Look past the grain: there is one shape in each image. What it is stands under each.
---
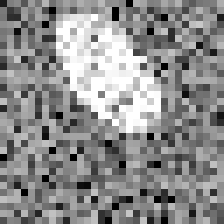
ellipse
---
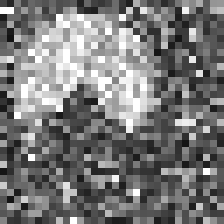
disc with a wedge cut out
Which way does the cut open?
down
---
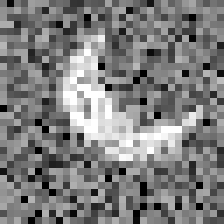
crescent
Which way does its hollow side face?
up and right
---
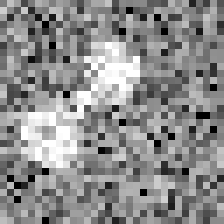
dumbbell
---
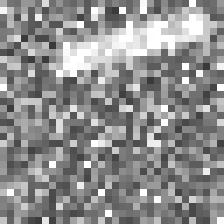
bar
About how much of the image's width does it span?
two thirds
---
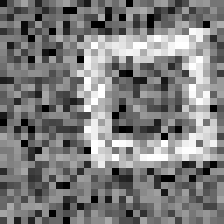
square frame
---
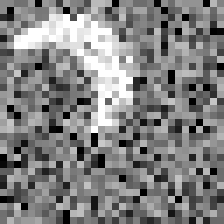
crescent
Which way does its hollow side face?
down and left
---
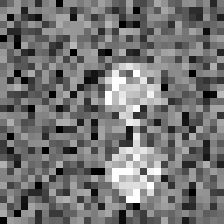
dumbbell
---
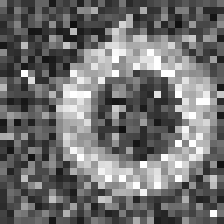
ring
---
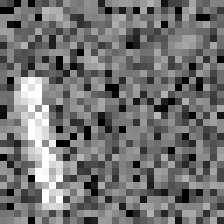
bar
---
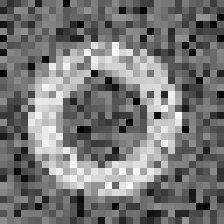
ring
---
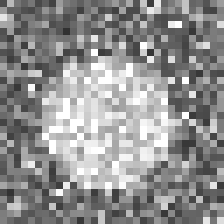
disc
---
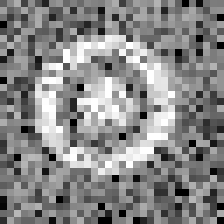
bullseye
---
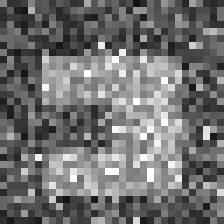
square with a notch
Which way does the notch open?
left
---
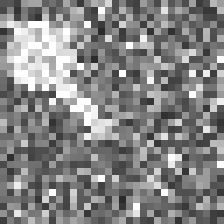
lollipop
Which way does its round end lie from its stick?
up and left
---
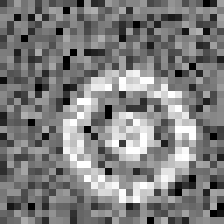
bullseye
